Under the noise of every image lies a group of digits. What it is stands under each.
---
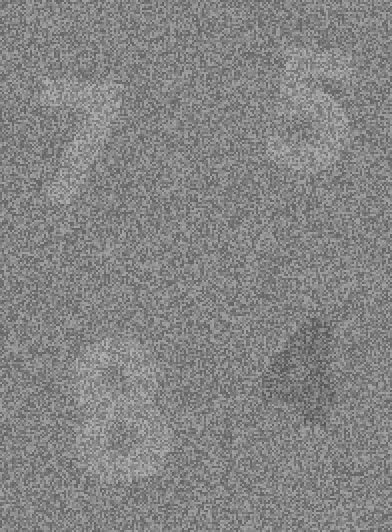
top left: light 7; top right: light 5; bottom left: light 8; bottom right: dark 4
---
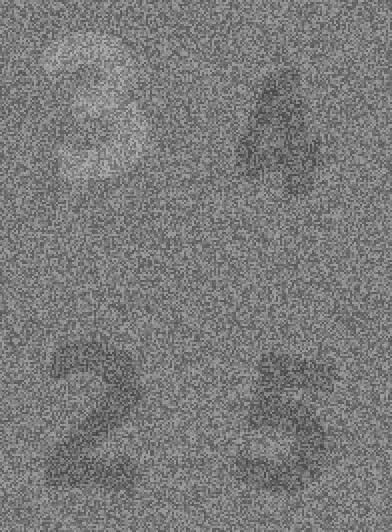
top left: light 3; top right: dark 4; bottom left: dark 2; bottom right: dark 5
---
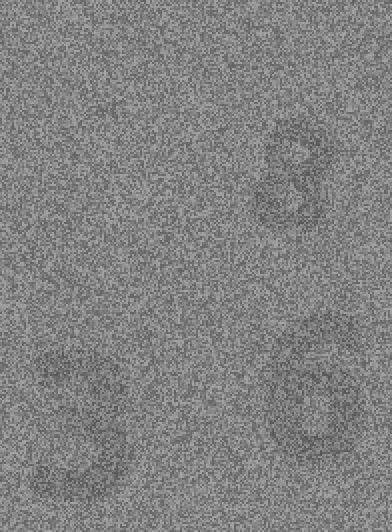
top right: dark 8; bottom left: dark 3; bottom right: dark 6
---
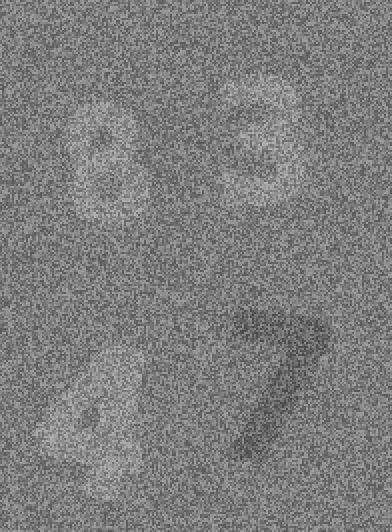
top left: light 8; top right: light 3; bottom left: light 4; bottom right: dark 7
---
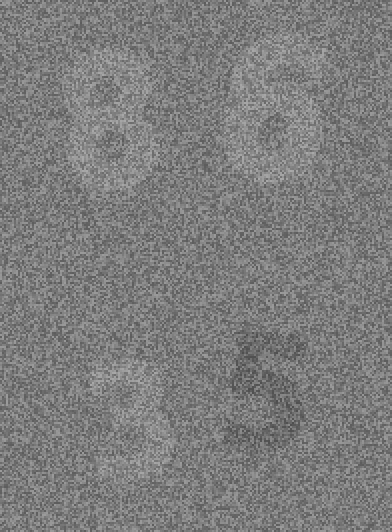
top left: light 8; top right: light 6; bottom left: light 3; bottom right: dark 5
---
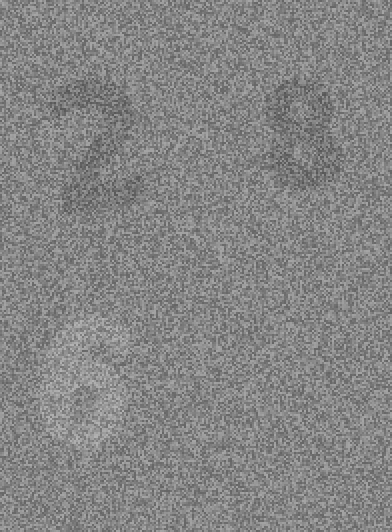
top left: dark 2; top right: dark 8; bottom left: light 6
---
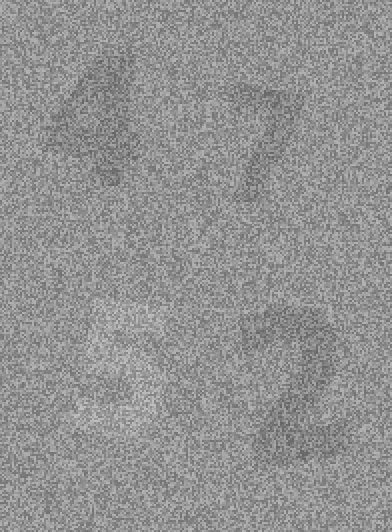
top left: dark 4; top right: dark 7; bottom left: light 5; bottom right: dark 2
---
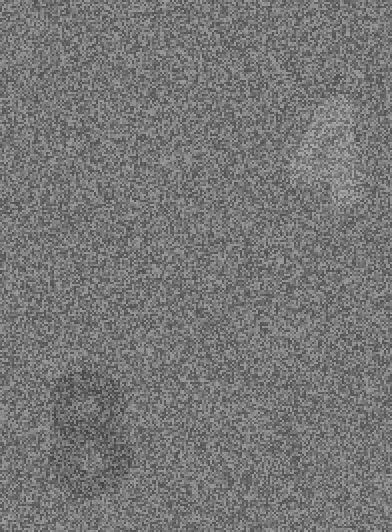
top right: light 4; bottom left: dark 8
